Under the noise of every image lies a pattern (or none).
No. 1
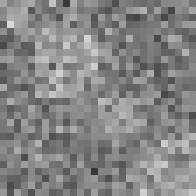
blocks along the diagonal
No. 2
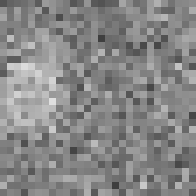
one block
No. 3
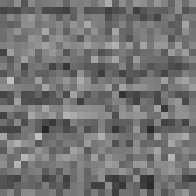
bands of rows
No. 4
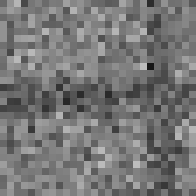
bands of rows crossing bands of columns
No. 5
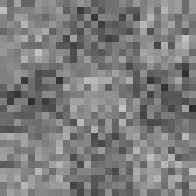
a checkerboard
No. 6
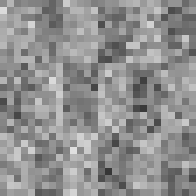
a checkerboard
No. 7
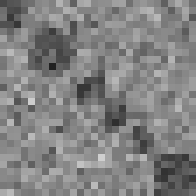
blocks along the diagonal
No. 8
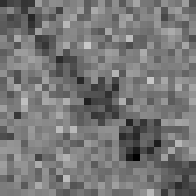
blocks along the diagonal
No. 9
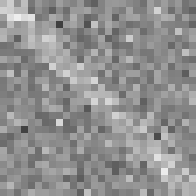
a diagonal band
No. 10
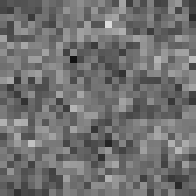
a checkerboard
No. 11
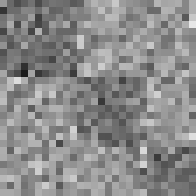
blocks along the diagonal
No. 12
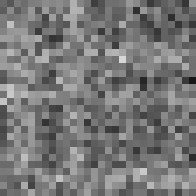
bands of rows crossing bands of columns
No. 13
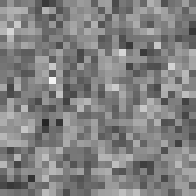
a checkerboard
